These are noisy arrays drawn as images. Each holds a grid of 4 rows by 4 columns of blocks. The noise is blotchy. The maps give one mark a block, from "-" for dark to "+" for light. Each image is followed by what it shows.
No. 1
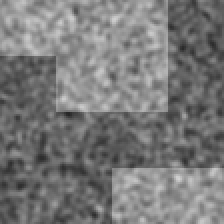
+ + + -
- + + -
- - - -
- - + +
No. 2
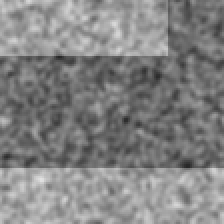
+ + + -
- - - -
- - - -
+ + + +
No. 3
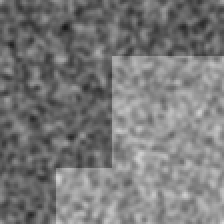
- - - -
- - + +
- - + +
- + + +
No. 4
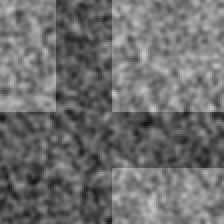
+ - + +
+ - + +
- - - -
- - + +
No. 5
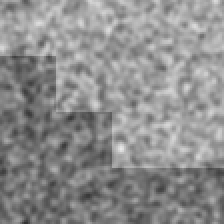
+ + + +
- + + +
- - + +
- - - -
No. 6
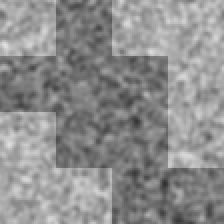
+ - + +
- - - +
+ - - +
+ + - -
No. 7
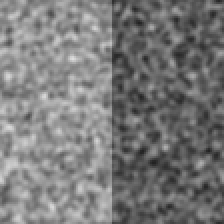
+ + - -
+ + - -
+ + - -
+ + - -
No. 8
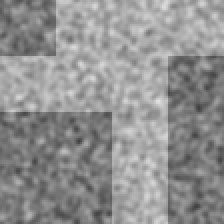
- + + +
+ + + -
- - + -
- - + -
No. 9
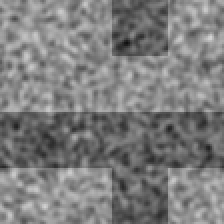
+ + - +
+ + + +
- - - -
+ + - +
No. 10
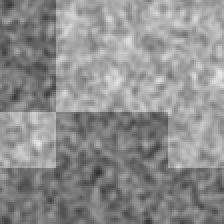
- + + +
- + + +
+ - - +
- - - -
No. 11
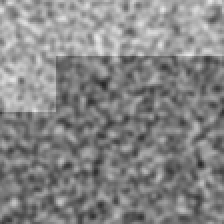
+ + + +
+ - - -
- - - -
- - - -
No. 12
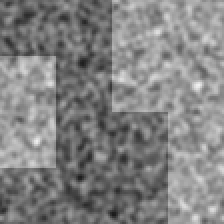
- - + +
+ - + +
+ - - +
- - - +
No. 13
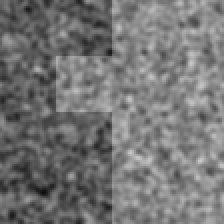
- - + +
- + + +
- - + +
- - + +
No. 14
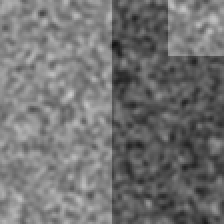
+ + - +
+ + - -
+ + - -
+ + - -
